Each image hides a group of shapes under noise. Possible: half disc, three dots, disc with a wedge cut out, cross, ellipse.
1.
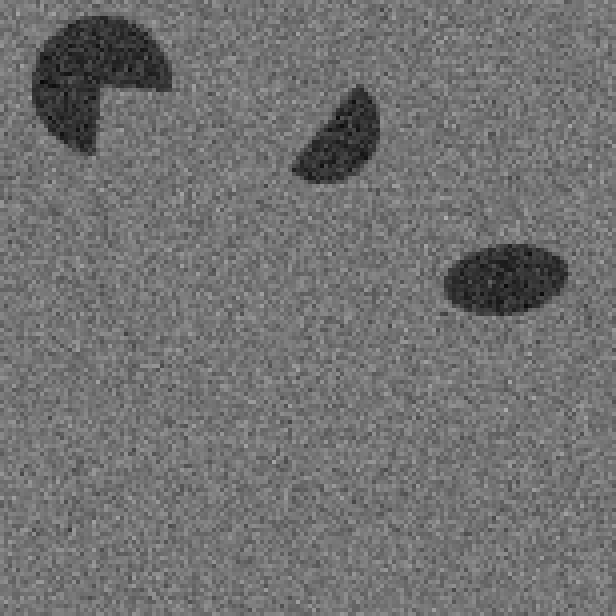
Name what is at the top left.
disc with a wedge cut out
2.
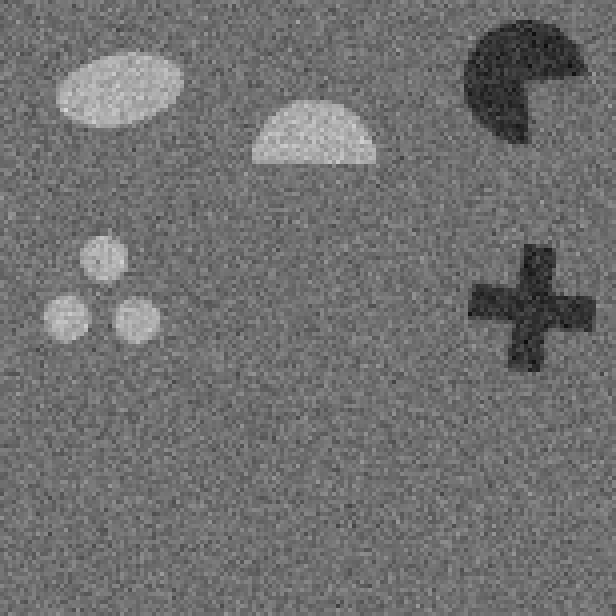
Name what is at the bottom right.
nothing
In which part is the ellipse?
top left
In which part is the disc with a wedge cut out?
top right
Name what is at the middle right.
cross
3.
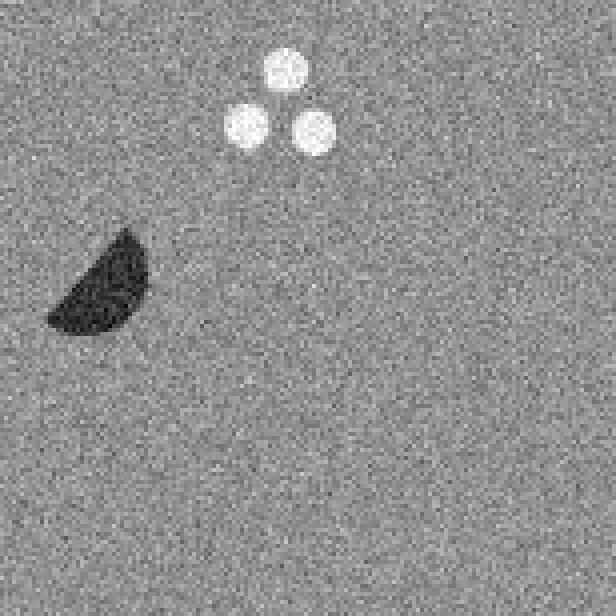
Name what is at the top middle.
three dots
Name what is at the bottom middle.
nothing
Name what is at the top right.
nothing
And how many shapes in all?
2
